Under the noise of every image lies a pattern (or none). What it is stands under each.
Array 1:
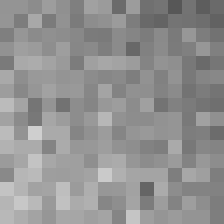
a smooth slope
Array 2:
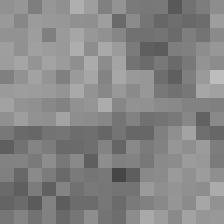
spokes from one point
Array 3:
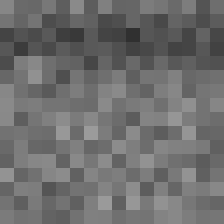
one horizontal stripe
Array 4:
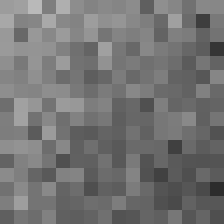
a smooth slope
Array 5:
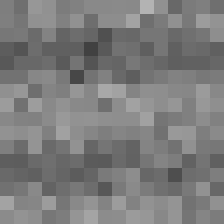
horizontal stripes
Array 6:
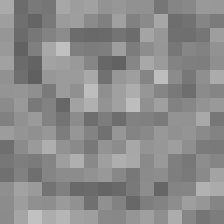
rings round one point
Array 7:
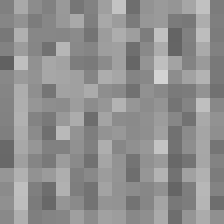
vertical stripes
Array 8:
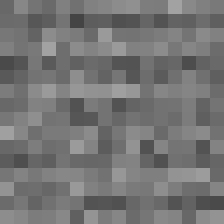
horizontal stripes
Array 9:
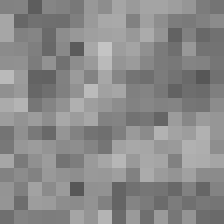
spokes from one point
